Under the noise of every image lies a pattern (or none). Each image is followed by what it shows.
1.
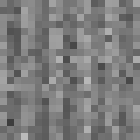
vertical stripes
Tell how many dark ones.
5
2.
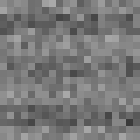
horizontal stripes
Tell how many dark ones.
3
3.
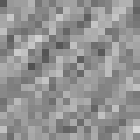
diagonal stripes
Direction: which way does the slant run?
bottom left to top right
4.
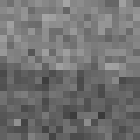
a sharp edge
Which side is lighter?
top
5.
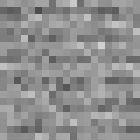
horizontal stripes
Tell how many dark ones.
6
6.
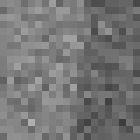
a sharp edge
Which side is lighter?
left
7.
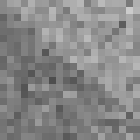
a sharp edge
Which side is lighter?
top right
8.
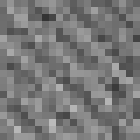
diagonal stripes
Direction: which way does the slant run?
top left to bottom right
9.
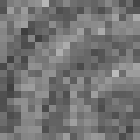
rings round one point
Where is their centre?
bottom right
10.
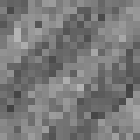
diagonal stripes
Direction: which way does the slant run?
bottom left to top right
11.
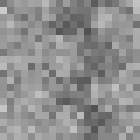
a wavy band
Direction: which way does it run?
top to bottom
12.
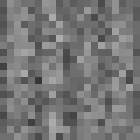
vertical stripes
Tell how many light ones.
4
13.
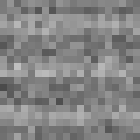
horizontal stripes
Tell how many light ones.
3
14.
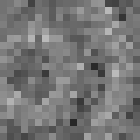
rings round one point
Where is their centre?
middle left
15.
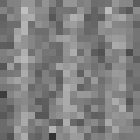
vertical stripes
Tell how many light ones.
3
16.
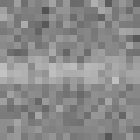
one horizontal stripe
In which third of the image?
middle
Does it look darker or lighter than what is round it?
lighter
